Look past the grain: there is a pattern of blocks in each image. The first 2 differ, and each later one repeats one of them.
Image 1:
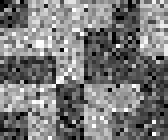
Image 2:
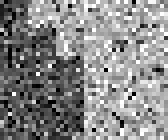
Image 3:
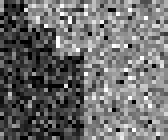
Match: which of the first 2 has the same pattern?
2
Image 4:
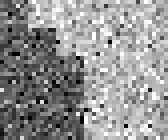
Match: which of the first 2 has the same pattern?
2
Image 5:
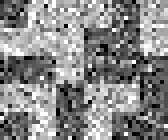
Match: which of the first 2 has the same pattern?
1
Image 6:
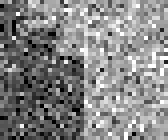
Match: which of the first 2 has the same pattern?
2
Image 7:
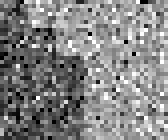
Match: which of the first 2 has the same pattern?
2
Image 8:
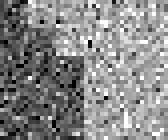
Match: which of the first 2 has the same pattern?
2
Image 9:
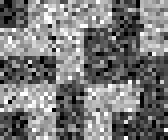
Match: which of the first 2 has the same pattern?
1
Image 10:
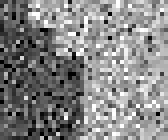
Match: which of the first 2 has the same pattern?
2
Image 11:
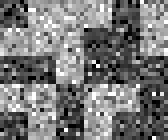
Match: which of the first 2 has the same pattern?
1
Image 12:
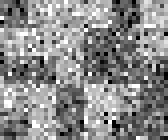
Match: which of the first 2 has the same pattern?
1
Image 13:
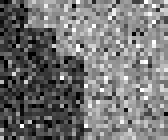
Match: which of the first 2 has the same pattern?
2
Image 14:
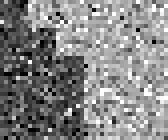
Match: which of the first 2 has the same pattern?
2
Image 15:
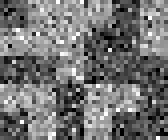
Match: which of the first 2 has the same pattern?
1
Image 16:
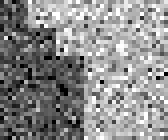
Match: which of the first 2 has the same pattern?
2
